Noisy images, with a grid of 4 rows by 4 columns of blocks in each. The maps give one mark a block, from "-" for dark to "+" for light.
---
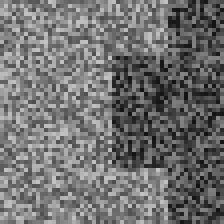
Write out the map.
+ + + -
+ + - -
+ + - -
+ + + -
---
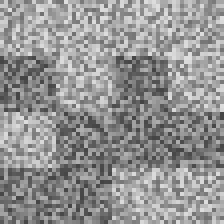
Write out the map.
+ + + +
- + - +
+ - - -
- - + +
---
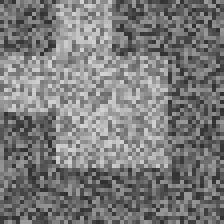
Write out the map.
- + - -
+ + + -
- + + -
- - - -
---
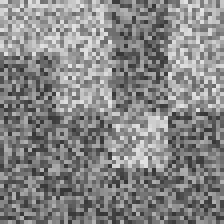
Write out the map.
+ + - +
- + - +
- - + -
- - - -
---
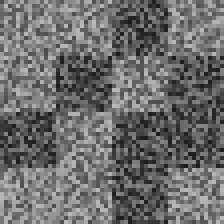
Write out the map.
+ + - +
+ - + -
- + - -
+ + - +
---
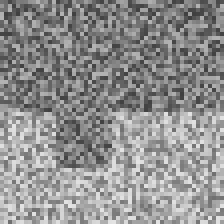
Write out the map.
- - - -
- - - -
+ - + +
+ + + +
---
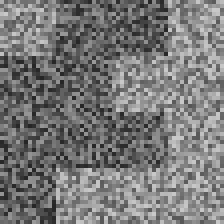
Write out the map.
+ - - +
- - + +
- - - +
- + + +
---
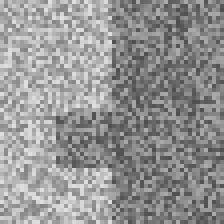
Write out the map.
+ + - -
+ + - -
+ - - -
+ + - -
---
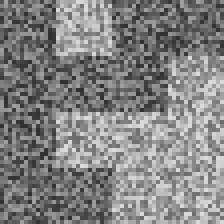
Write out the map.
- + - -
- - - +
- + + +
- - + +
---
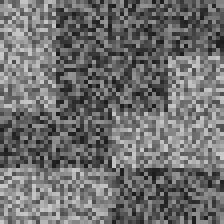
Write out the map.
+ - - -
+ - - +
- - + +
+ + - -
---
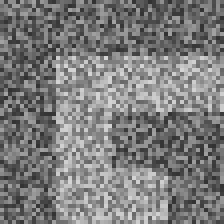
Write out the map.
- - - -
- + + +
- + - -
- + + -
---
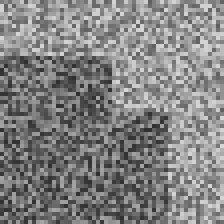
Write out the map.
+ + + +
- - + +
- - - +
- - - +
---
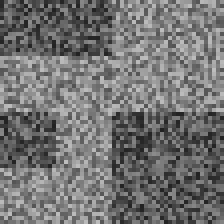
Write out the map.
- - + +
+ + + +
- + - -
+ + - -
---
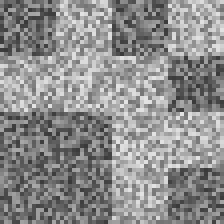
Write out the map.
- + - +
+ + + -
- - + +
- - + -
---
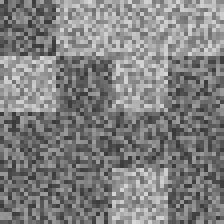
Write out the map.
- + + +
+ - + -
- - - -
- - + -
